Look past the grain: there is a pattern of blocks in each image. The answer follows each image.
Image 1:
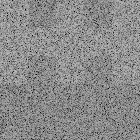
left and right mirror each other
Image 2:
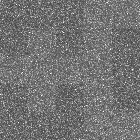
top and bottom mirror each other
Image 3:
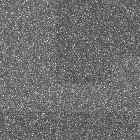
no symmetry
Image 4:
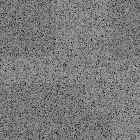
no symmetry
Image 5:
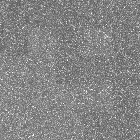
mirrored about the diagonal from the bottom left
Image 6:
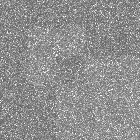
mirrored about the diagonal from the top left
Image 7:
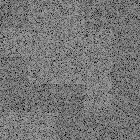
no symmetry
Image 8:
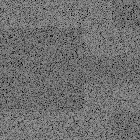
top and bottom mirror each other
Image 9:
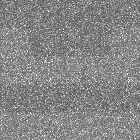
left and right mirror each other
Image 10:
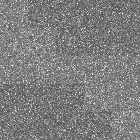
the same after a half turn
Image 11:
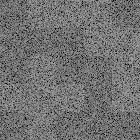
mirrored about the diagonal from the bottom left
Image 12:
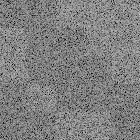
mirrored about the diagonal from the bottom left
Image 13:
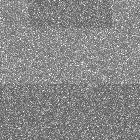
left and right mirror each other
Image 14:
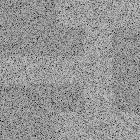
top and bottom mirror each other
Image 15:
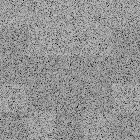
left and right mirror each other
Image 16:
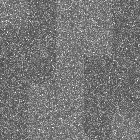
the same after a half turn
